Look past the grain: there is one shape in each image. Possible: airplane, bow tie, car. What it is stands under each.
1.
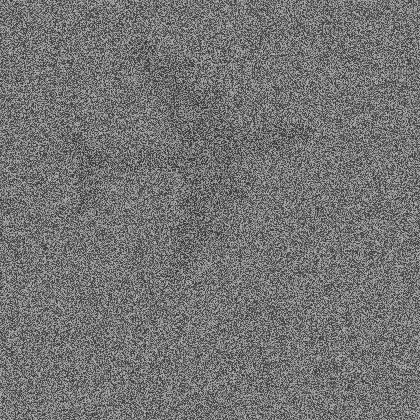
airplane
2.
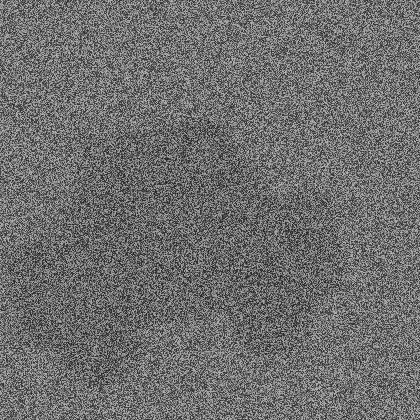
car
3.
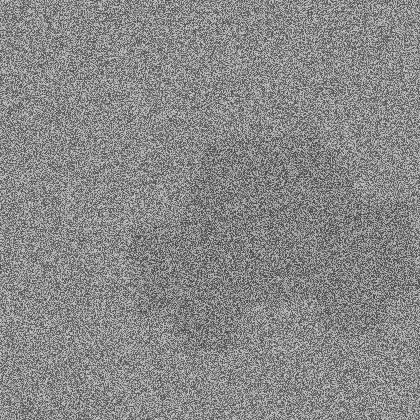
car
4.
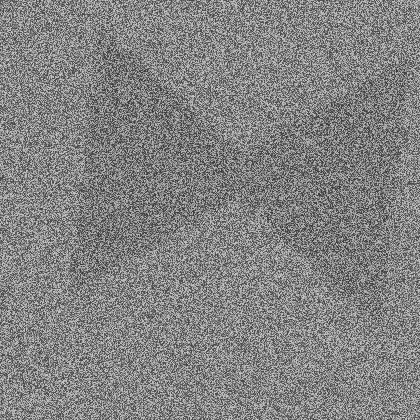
bow tie
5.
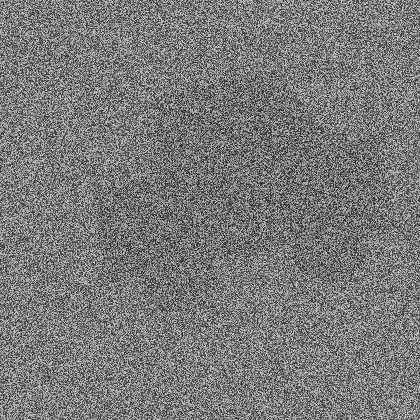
car
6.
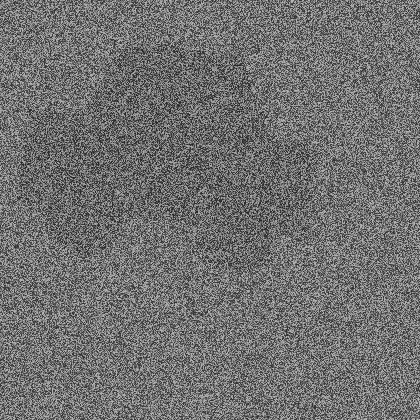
car
